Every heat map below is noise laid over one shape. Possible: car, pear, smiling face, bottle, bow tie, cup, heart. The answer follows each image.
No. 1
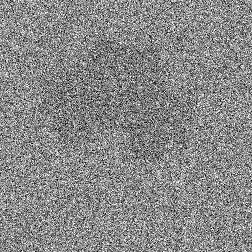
car
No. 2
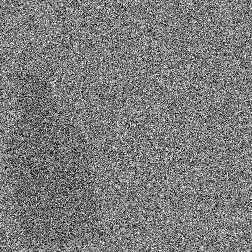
bottle
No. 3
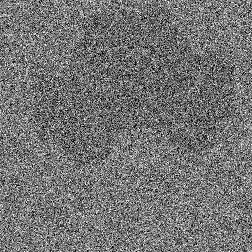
car
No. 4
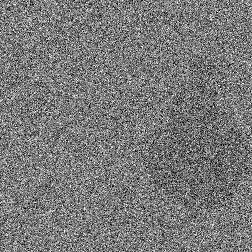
pear
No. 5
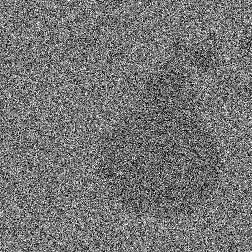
pear
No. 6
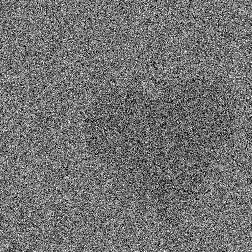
heart
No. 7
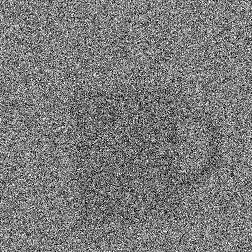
cup
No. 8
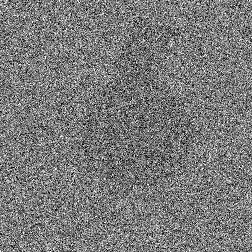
pear
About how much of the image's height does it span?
two thirds
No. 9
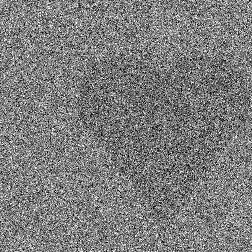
heart
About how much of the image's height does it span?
two thirds
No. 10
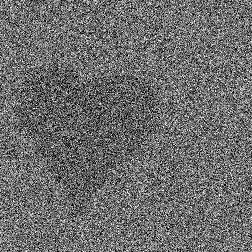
heart
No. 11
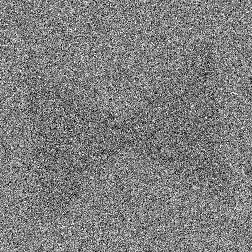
bow tie
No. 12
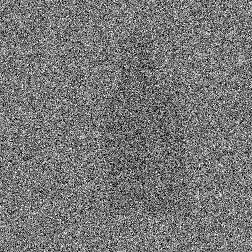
bottle
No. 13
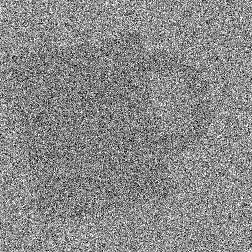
cup
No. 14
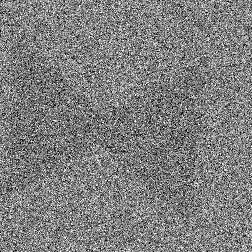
bow tie
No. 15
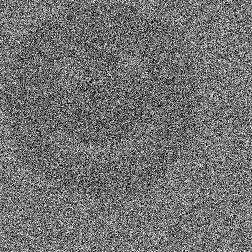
smiling face
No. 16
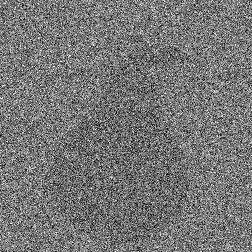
pear
